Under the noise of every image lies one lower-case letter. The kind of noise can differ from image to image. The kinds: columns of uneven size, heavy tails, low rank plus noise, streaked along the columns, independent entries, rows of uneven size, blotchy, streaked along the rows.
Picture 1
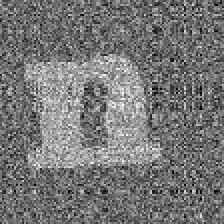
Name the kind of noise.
low rank plus noise
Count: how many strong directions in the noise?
one
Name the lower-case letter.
n
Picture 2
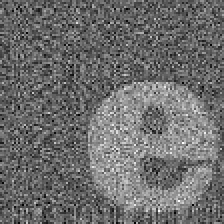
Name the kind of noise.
low rank plus noise
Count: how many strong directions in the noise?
one
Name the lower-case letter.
e
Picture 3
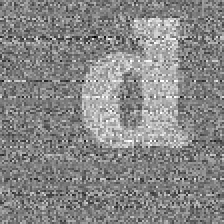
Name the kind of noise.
rows of uneven size
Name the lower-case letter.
d
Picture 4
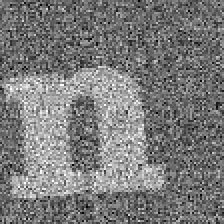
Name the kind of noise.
low rank plus noise
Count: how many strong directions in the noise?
five to eight
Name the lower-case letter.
n
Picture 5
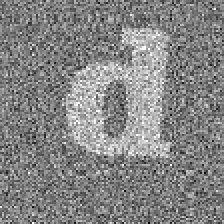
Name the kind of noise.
low rank plus noise
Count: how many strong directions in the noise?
two
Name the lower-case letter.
d
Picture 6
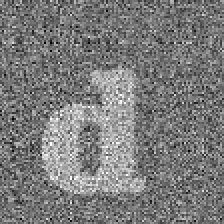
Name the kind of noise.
low rank plus noise
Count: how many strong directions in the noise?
three or four
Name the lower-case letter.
d
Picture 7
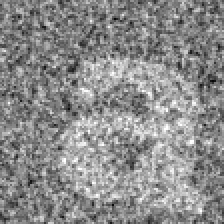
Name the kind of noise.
blotchy
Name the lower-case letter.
a
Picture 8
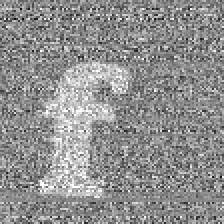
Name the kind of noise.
rows of uneven size
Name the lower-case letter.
f
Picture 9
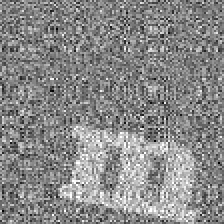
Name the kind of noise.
low rank plus noise
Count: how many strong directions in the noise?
one
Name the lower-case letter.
m
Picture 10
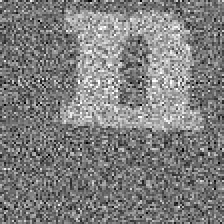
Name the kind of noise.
low rank plus noise
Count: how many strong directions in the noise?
three or four
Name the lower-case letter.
n
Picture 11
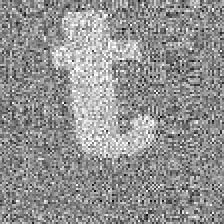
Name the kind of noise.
low rank plus noise
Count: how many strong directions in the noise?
two
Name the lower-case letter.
t
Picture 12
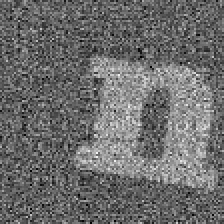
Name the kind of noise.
low rank plus noise
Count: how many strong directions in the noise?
two
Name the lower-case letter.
n
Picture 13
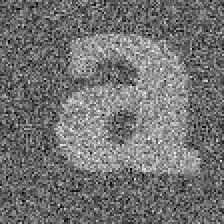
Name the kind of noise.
independent entries
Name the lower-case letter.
a
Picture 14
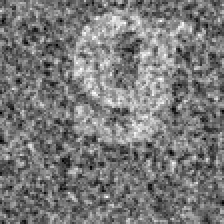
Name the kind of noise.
blotchy
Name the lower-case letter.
g
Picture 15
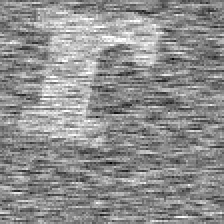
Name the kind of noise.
streaked along the rows
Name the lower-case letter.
r
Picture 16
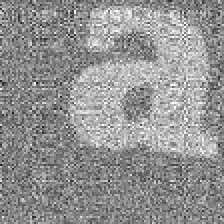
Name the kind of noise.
low rank plus noise
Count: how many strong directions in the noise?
two
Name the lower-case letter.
a
